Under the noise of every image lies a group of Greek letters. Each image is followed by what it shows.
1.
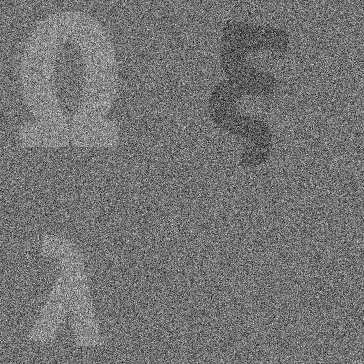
top left: light omega; top right: dark xi; bottom left: light lambda
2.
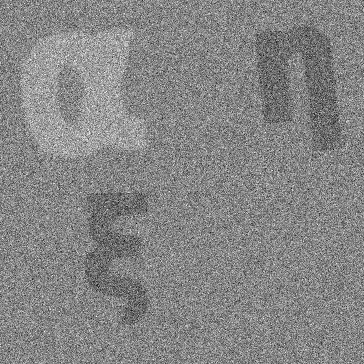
top left: light alpha; top right: dark eta; bottom left: dark xi
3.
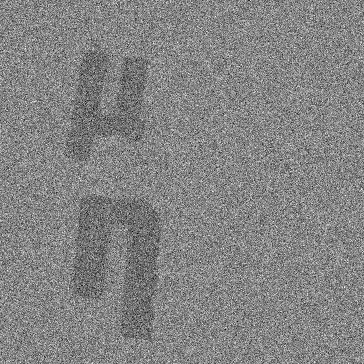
top left: dark mu; bottom left: dark eta
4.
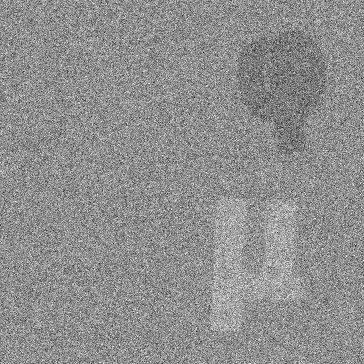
top right: dark phi; bottom right: light mu
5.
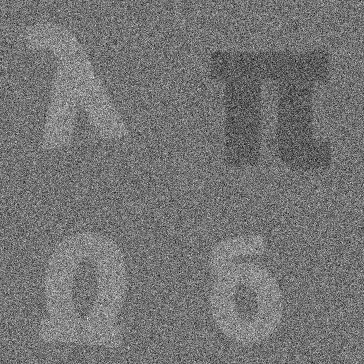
top left: light lambda; top right: dark pi; bottom left: light omega; bottom right: light delta
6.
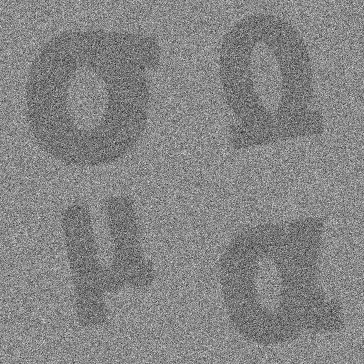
top left: dark sigma; top right: dark omega; bottom left: dark mu; bottom right: dark alpha
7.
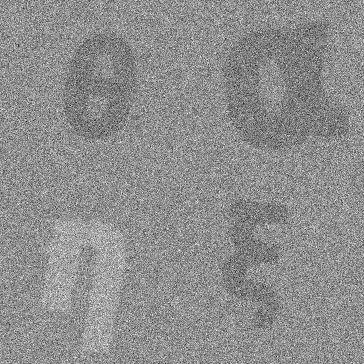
top left: dark theta; top right: dark alpha; bottom left: light eta; bottom right: dark xi
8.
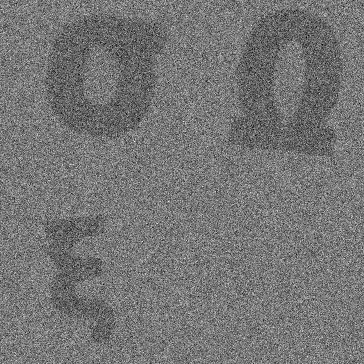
top left: dark sigma; top right: dark omega; bottom left: dark xi
